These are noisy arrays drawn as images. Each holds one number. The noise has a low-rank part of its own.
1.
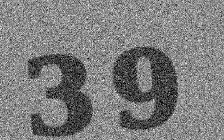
39
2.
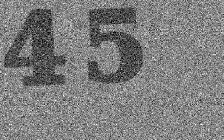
45
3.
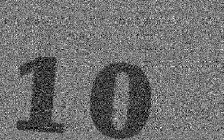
10
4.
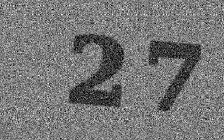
27
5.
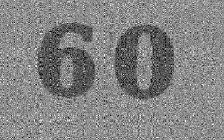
60
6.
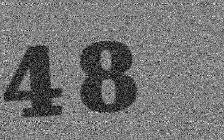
48
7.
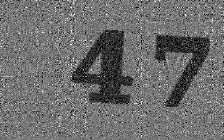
47
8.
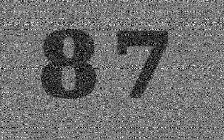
87
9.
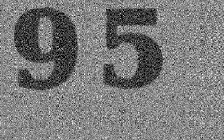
95
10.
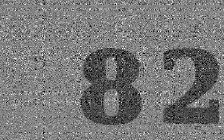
82
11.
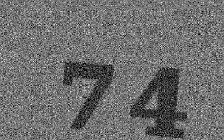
74
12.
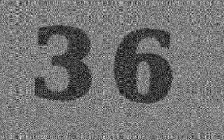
36
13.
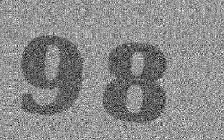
98
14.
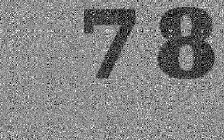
78
